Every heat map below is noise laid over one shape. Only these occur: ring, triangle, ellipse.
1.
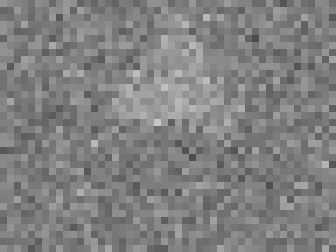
triangle
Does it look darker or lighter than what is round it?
lighter
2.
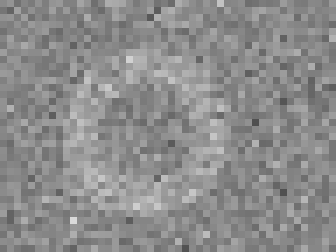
ring
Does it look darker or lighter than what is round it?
lighter
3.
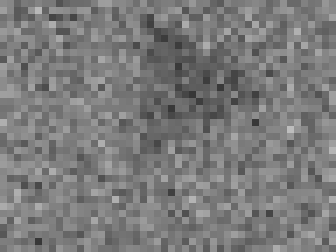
triangle
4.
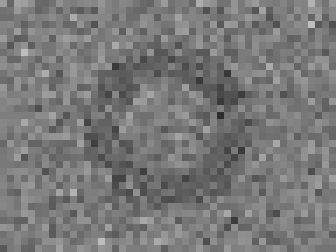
ring
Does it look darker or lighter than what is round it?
darker
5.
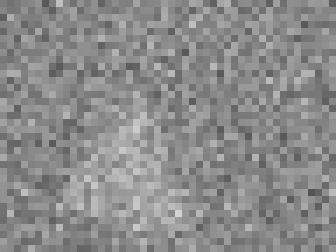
triangle
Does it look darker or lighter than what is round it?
lighter
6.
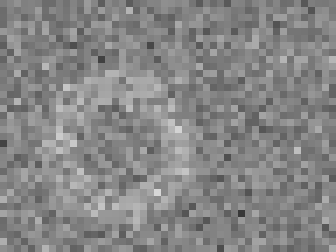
ring
